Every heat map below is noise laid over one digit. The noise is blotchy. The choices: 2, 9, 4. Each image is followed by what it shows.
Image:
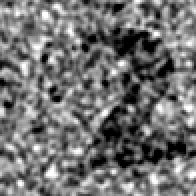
2
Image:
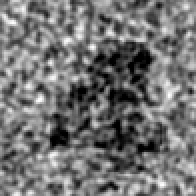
4
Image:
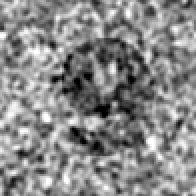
9
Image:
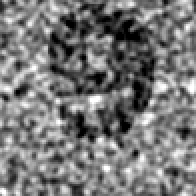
9
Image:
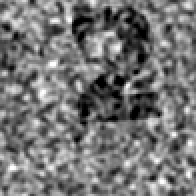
2
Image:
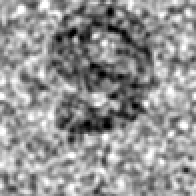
9
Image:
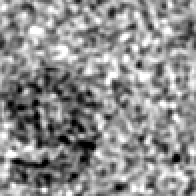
9
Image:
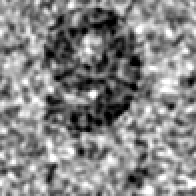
9
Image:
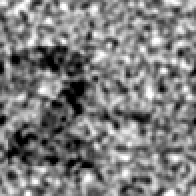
2
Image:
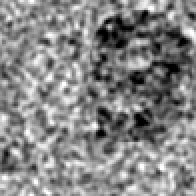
9
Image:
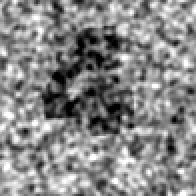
4
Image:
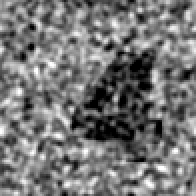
4
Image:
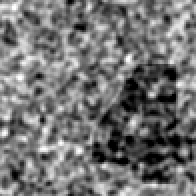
4
